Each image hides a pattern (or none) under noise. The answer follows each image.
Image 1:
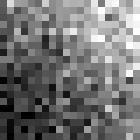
a smooth slope
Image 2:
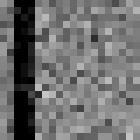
one vertical stripe
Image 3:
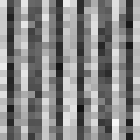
vertical stripes
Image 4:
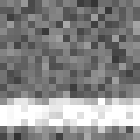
one horizontal stripe
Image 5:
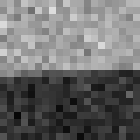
a sharp edge
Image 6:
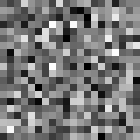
only noise
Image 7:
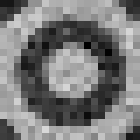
rings round one point
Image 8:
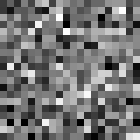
only noise
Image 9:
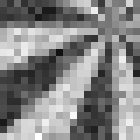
spokes from one point
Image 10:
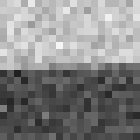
a sharp edge
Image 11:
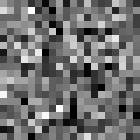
only noise
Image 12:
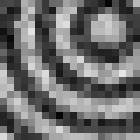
rings round one point
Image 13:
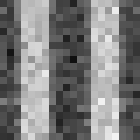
vertical stripes
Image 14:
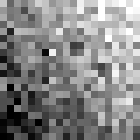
a smooth slope
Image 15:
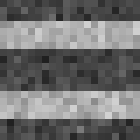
horizontal stripes
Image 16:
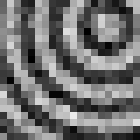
rings round one point
